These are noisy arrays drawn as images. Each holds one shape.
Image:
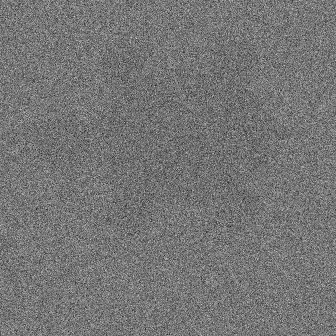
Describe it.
dark turtle
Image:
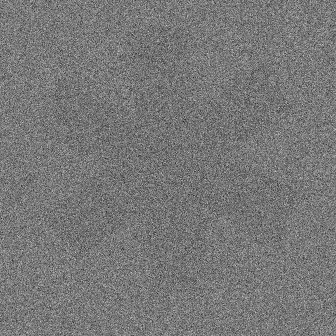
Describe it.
dark asterisk
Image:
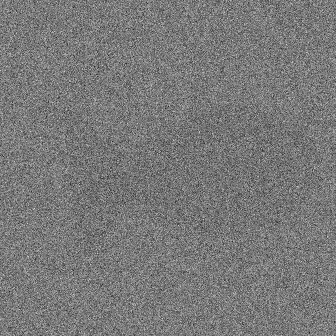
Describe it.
dark fish
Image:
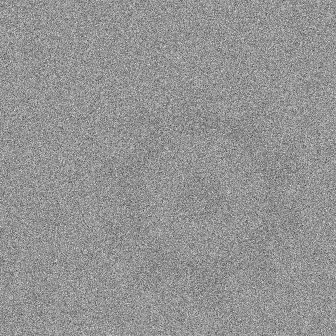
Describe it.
dark gear
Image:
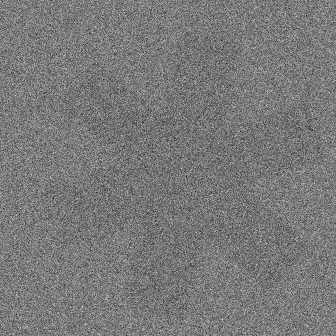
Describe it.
dark asterisk
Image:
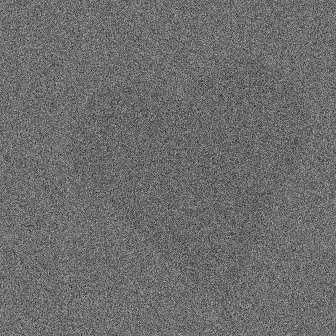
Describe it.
dark heart
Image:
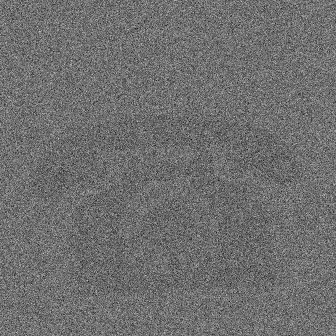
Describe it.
dark telephone
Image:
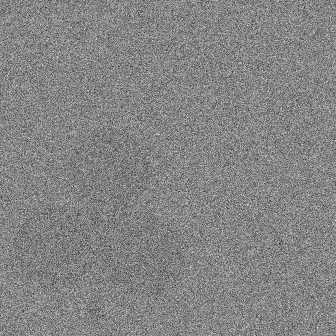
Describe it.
dark club
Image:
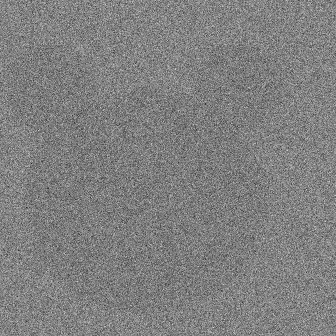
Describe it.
dark bear's head
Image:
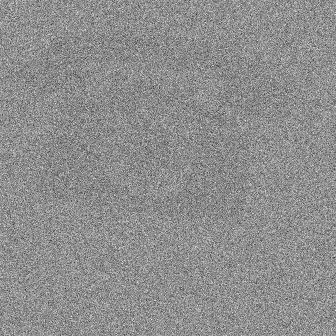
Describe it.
dark telephone
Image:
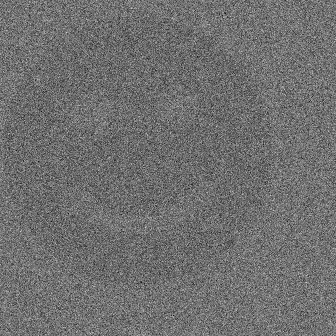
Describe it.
dark smiling face
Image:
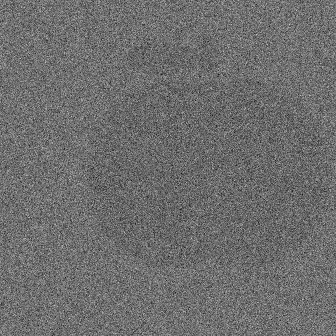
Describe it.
dark apple
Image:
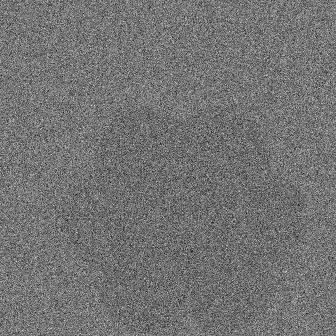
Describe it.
dark flower
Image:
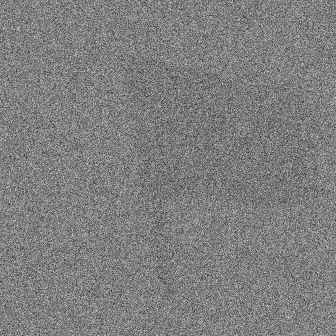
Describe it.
dark flag
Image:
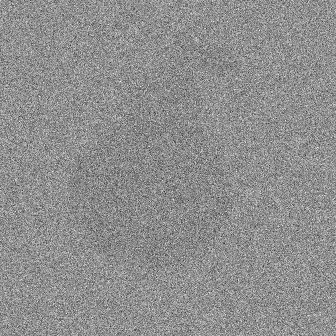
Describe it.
dark pear
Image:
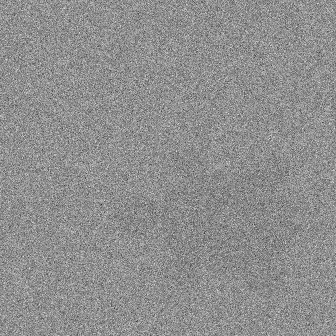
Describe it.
dark turtle
